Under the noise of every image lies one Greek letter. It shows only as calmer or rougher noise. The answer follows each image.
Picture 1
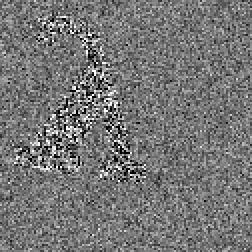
lambda
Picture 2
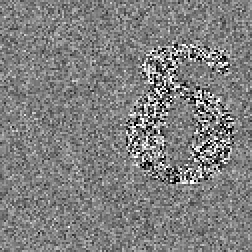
delta
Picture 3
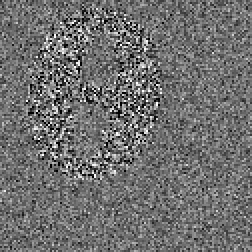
theta
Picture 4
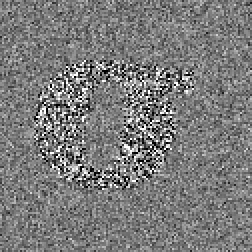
sigma
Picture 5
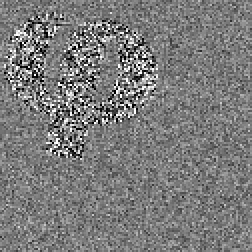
phi
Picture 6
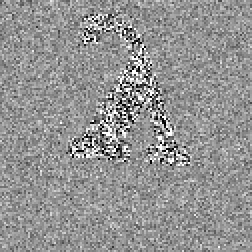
lambda
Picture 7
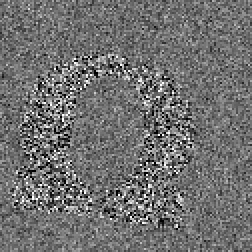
omega
